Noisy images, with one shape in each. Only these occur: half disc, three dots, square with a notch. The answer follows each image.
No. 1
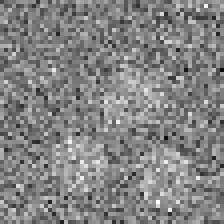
three dots
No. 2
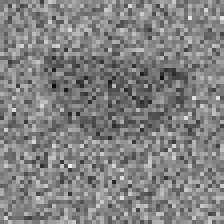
half disc
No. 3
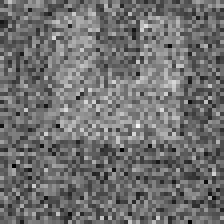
square with a notch
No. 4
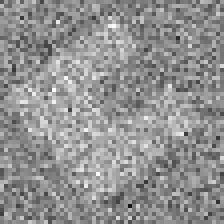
square with a notch
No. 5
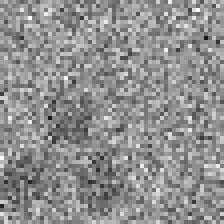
three dots
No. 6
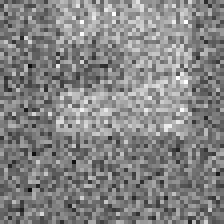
square with a notch
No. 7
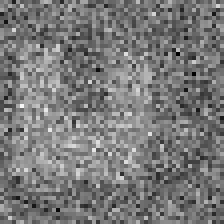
square with a notch
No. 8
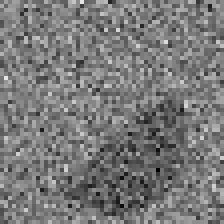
half disc
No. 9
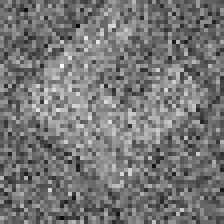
square with a notch
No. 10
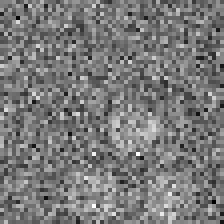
three dots
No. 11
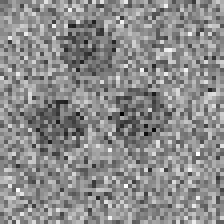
three dots
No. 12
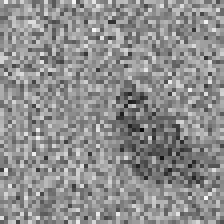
half disc
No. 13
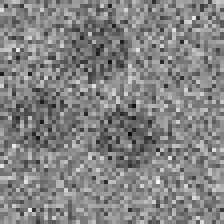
three dots
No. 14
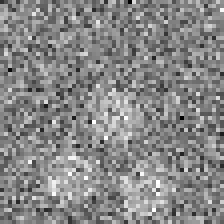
three dots
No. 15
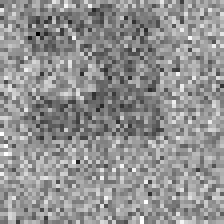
square with a notch
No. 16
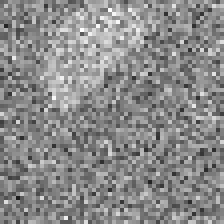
half disc
